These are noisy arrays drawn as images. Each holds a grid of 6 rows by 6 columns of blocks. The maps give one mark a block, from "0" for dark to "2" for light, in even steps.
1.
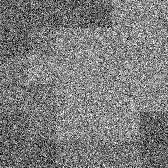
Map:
0 0 0 0 2 2
0 1 2 2 2 2
1 2 2 2 2 2
1 1 2 2 2 2
0 1 2 2 2 0
0 0 1 1 1 0
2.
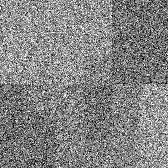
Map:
2 2 2 2 0 0
2 2 2 2 0 0
2 2 2 1 0 0
0 1 1 0 1 2
0 0 1 0 1 2
0 0 1 1 1 2
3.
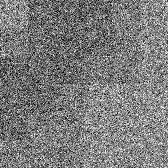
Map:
2 0 0 0 1 2
1 0 0 0 1 2
0 0 0 1 1 2
0 0 1 2 2 2
0 1 1 2 2 2
1 1 1 2 2 2
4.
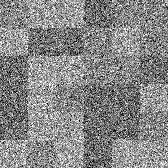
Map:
1 2 2 0 1 1
2 0 0 1 2 1
0 2 2 1 1 0
0 2 1 0 0 2
0 2 2 0 0 1
2 1 2 0 2 2
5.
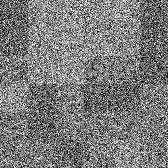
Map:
0 2 2 2 2 0
0 2 2 2 2 0
1 2 2 1 1 0
2 0 1 0 0 1
1 0 1 1 1 1
1 1 0 1 2 1
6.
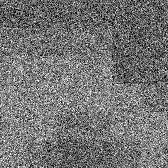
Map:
0 0 0 0 0 0
1 1 1 1 0 0
2 2 2 2 0 0
2 2 2 2 2 1
2 2 1 1 2 2
2 1 0 0 1 2
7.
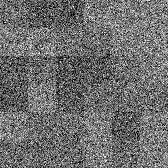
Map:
1 0 0 2 2 2
2 2 1 1 2 2
0 1 0 0 1 2
0 2 0 1 1 1
2 1 1 2 0 2
1 1 1 2 1 2
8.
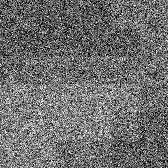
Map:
0 0 0 0 1 1
0 0 0 0 0 1
1 1 1 1 1 1
2 2 2 2 2 1
2 2 2 2 1 0
2 2 1 1 0 0
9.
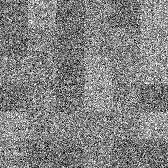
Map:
0 2 0 1 0 2
0 1 0 1 1 2
1 1 0 2 1 2
0 1 0 2 1 0
2 1 1 1 1 2
1 0 0 1 0 0
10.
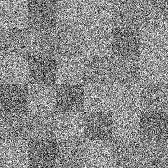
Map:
2 0 2 2 1 1
1 1 1 2 0 2
2 0 2 1 1 2
0 2 0 2 2 1
1 1 2 0 2 0
2 0 1 2 1 1
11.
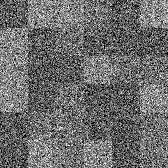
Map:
0 2 2 1 0 2
2 0 1 0 0 0
2 0 0 2 1 1
2 0 1 0 0 2
0 1 1 0 0 1
0 2 1 2 0 1
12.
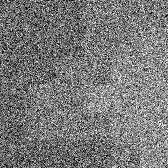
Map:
0 0 0 1 1 1
0 0 0 1 1 2
0 0 1 1 2 2
0 1 1 2 2 2
0 1 1 1 2 2
0 0 0 0 1 2
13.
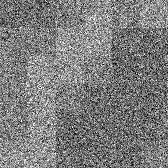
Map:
0 0 1 2 1 2
1 1 2 2 0 0
1 2 2 1 0 0
1 2 1 0 0 0
1 2 0 0 0 0
2 2 0 0 0 1
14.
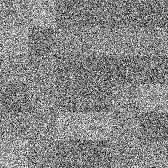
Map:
1 2 0 0 0 0
2 0 1 1 1 1
1 1 0 0 0 0
0 1 0 0 1 2
1 1 2 2 1 0
2 1 0 0 1 1
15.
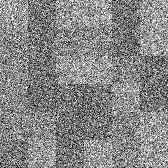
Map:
2 0 2 2 0 2
1 0 1 1 0 2
1 0 2 2 1 0
1 0 0 0 2 0
1 1 0 0 1 2
0 2 0 2 1 2
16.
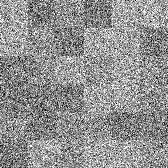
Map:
2 0 1 0 2 2
2 1 0 2 2 0
0 1 2 1 2 1
0 0 0 2 2 1
1 0 1 1 0 0
0 2 1 2 2 1
